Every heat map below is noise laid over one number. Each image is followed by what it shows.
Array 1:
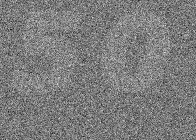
50
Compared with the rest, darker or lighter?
lighter
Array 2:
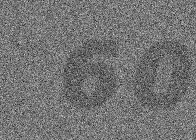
60
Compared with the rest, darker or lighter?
darker
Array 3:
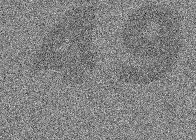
49
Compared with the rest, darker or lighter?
darker
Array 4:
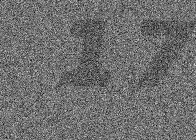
17
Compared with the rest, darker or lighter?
darker
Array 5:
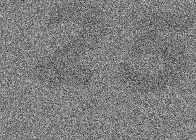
25
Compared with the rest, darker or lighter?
darker
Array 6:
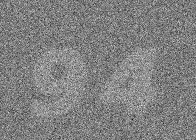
94
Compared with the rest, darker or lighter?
lighter
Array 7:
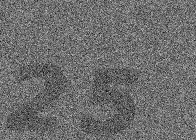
25
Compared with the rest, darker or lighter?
darker
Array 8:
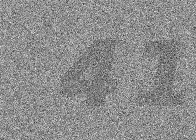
41
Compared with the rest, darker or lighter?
darker
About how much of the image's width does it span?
two thirds
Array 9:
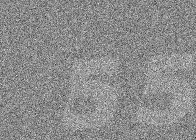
55
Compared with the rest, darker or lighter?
lighter
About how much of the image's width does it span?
two thirds
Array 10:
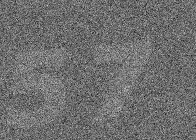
57
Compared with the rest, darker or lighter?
lighter
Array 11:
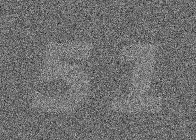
51
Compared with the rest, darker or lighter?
lighter
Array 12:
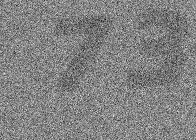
73
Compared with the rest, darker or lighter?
darker
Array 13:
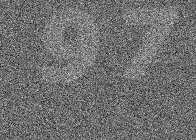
97
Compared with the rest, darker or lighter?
lighter
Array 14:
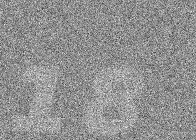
18
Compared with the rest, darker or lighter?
lighter
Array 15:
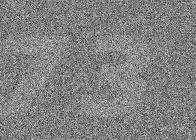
73
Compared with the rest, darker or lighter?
lighter
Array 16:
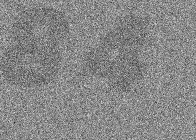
84
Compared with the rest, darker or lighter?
darker
